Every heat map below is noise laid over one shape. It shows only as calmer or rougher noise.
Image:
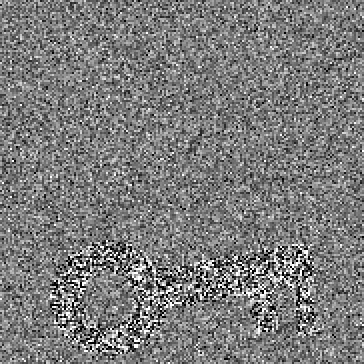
key
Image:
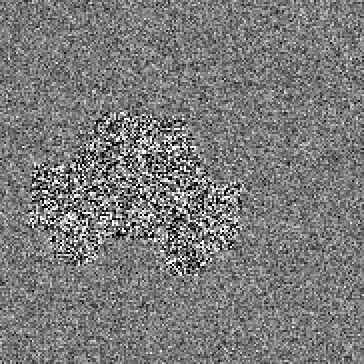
car
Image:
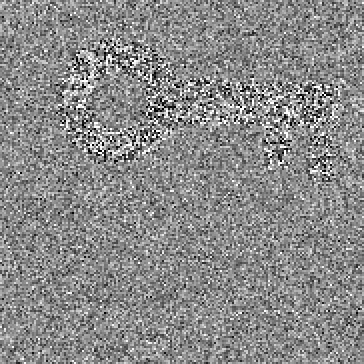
key
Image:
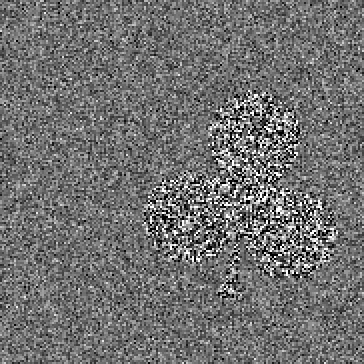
club
